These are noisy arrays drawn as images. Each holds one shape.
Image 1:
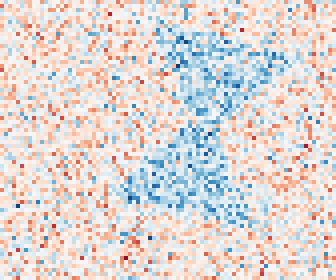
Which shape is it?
bow tie
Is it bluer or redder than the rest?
bluer
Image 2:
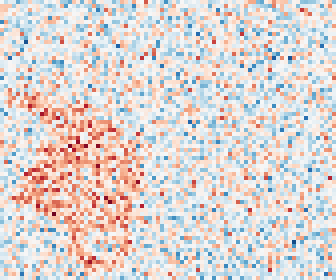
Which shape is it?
teapot
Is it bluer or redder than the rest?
redder
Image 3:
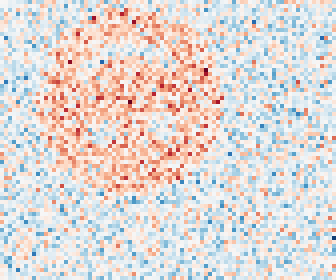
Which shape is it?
smiling face
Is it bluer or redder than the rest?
redder
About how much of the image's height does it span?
two thirds
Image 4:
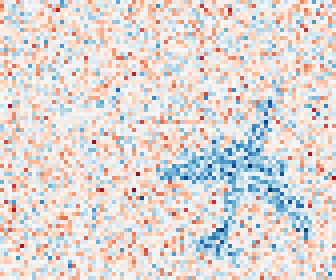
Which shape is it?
airplane
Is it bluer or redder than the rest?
bluer
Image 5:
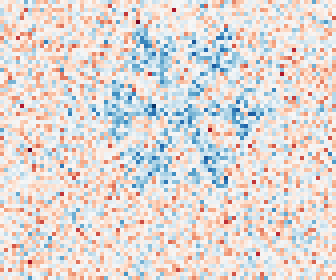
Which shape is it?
snowflake
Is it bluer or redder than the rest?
bluer
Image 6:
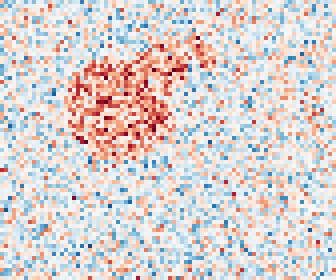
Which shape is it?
pear
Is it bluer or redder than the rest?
redder
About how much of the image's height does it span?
half
